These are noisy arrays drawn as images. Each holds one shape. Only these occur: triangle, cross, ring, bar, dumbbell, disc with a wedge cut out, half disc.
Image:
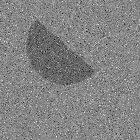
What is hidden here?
dark half disc
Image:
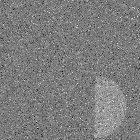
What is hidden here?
light half disc, bottom right
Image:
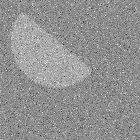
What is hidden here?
light half disc
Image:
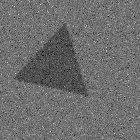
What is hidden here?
dark triangle
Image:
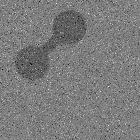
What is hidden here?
dark dumbbell
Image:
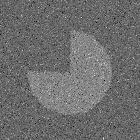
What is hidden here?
light disc with a wedge cut out
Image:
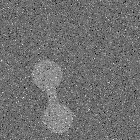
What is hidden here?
light dumbbell
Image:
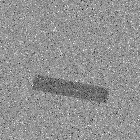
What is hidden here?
dark bar
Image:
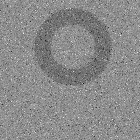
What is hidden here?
dark ring
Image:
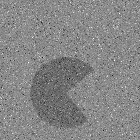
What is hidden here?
dark disc with a wedge cut out
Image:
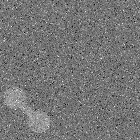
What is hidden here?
light dumbbell, bottom left
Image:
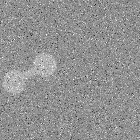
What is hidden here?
light dumbbell, middle left
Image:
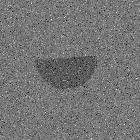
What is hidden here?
dark half disc, centre
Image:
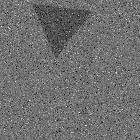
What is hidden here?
dark triangle, top middle
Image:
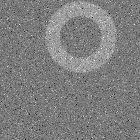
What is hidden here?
light ring
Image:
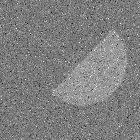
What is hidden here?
light half disc
